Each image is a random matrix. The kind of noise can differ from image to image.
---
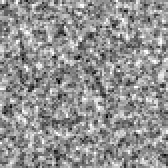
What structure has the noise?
blotchy
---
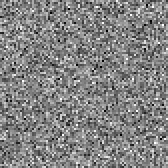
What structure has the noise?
independent entries
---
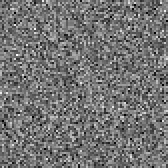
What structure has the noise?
independent entries
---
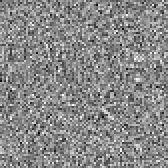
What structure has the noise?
low rank plus noise
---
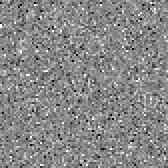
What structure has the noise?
heavy tails
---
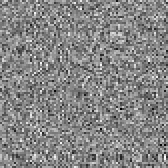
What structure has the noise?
low rank plus noise
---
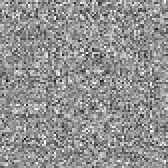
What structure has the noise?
low rank plus noise
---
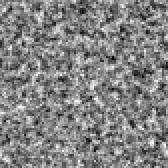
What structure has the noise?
blotchy
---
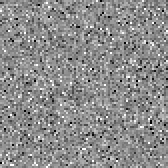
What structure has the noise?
heavy tails
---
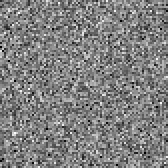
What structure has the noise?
independent entries
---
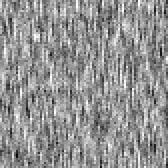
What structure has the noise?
streaked along the columns
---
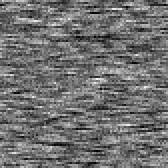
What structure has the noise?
streaked along the rows
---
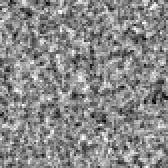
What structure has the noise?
blotchy
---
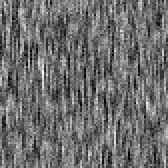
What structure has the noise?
streaked along the columns
